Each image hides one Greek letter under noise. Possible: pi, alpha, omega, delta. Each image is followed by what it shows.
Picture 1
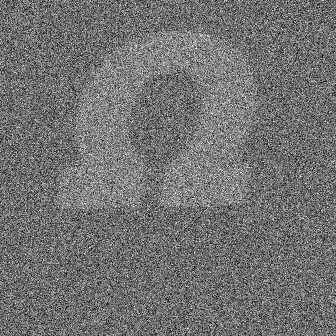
omega
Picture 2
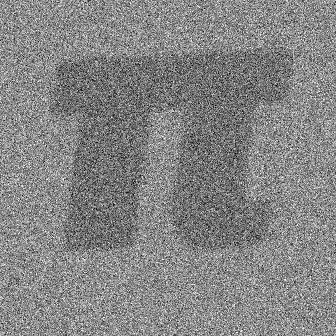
pi
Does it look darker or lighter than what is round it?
darker
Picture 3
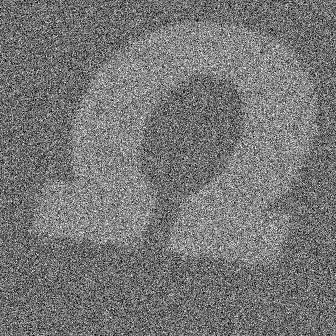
omega
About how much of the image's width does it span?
nearly all
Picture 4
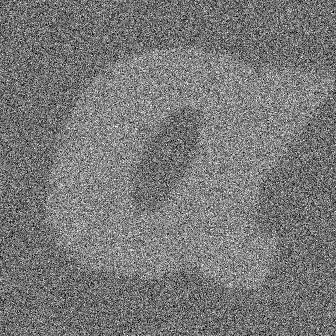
alpha
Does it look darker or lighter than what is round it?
lighter
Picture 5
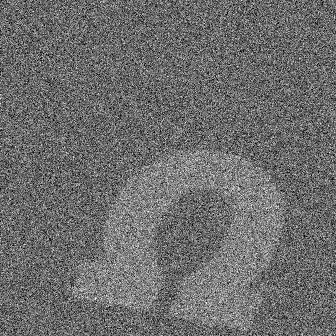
omega
